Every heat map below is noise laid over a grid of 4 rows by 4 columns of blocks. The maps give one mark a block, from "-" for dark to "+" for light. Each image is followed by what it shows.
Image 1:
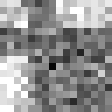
+ - + +
- - - -
+ - - -
+ - - -
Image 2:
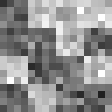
- + + +
- - + -
+ - - +
- + - -
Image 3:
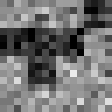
+ + + -
- - - +
+ - + +
+ + + +
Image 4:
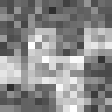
- - - -
- + - +
+ + + -
- - + -
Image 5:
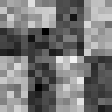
+ + - +
- - - +
+ - + -
+ - + -
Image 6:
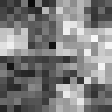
- - + -
+ - + +
- - - +
- - + -
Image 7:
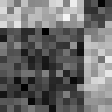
+ + + -
- - - +
- - - +
- - - +
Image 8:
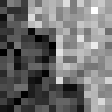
- + + +
- - + +
- - + +
- - - +
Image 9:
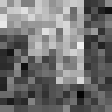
+ + + -
- + + -
- - + -
- - - -
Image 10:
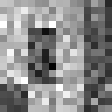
+ + + -
+ - + -
+ - + -
- + + -
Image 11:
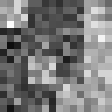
+ - - +
- - - +
- + - +
- - + +
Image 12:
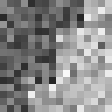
- - - +
- - + +
- - + +
- + + +
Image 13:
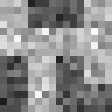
+ - - +
+ + + +
- + - +
- + - -
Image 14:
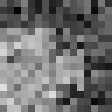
- - - -
+ + - -
+ + + -
+ + - -
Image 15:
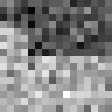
- - - -
+ - - -
+ + + +
+ + + +
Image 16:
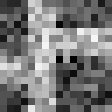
- + - -
- + + +
+ + - -
- + - -
